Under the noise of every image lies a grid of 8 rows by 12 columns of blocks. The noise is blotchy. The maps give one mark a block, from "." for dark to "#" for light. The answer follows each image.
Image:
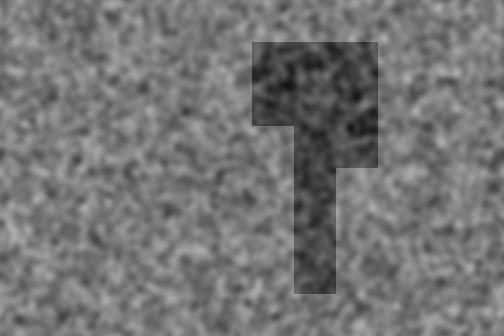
# # # # # # # # # # # #
# # # # # # . . . # # #
# # # # # # . . . # # #
# # # # # # # . . # # #
# # # # # # # . # # # #
# # # # # # # . # # # #
# # # # # # # . # # # #
# # # # # # # # # # # #
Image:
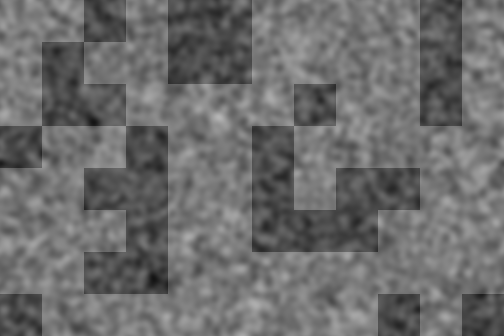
# # . # . . # # # # . #
# . # # . . # # # # . #
# . . # # # # . # # . #
. # # . # # . # # # # #
# # . . # # . # . . # #
# # # . # # . . . # # #
# # . . # # # # # # # #
. # # # # # # # # . # .
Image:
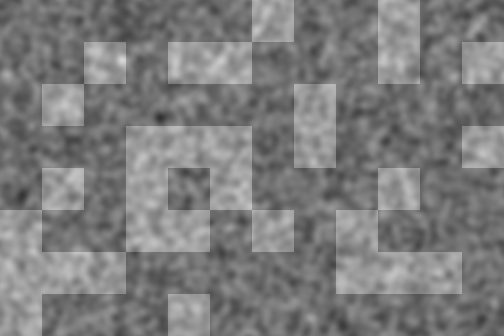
. . . . . . # . . # . .
. . # . # # . . . # . #
. # . . . . . # . . . .
. . . # # # . # . . . #
. # . # . # . . . # . .
# . . # # . # . # . . .
# # # . . . . . # # # .
# . . . # . . . . . . .
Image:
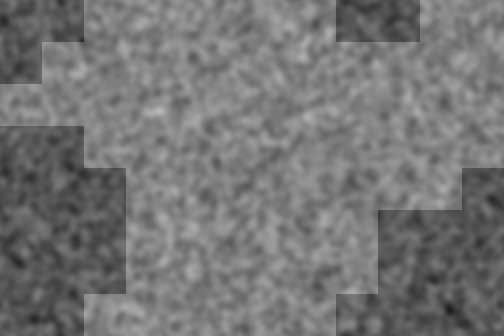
. . # # # # # # . . # #
. # # # # # # # # # # #
# # # # # # # # # # # #
. . # # # # # # # # # #
. . . # # # # # # # # .
. . . # # # # # # . . .
. . . # # # # # # . . .
. . # # # # # # . . . .
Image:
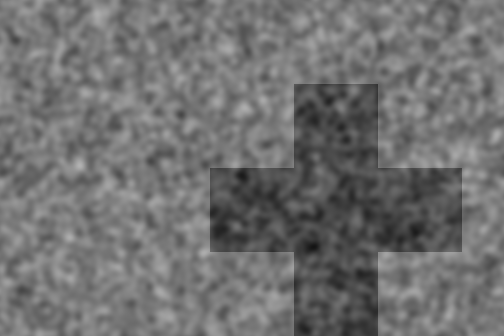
# # # # # # # # # # # #
# # # # # # # # # # # #
# # # # # # # . . # # #
# # # # # # # . . # # #
# # # # # . . . . . . #
# # # # # . . . . . . #
# # # # # # # . . # # #
# # # # # # # . . # # #
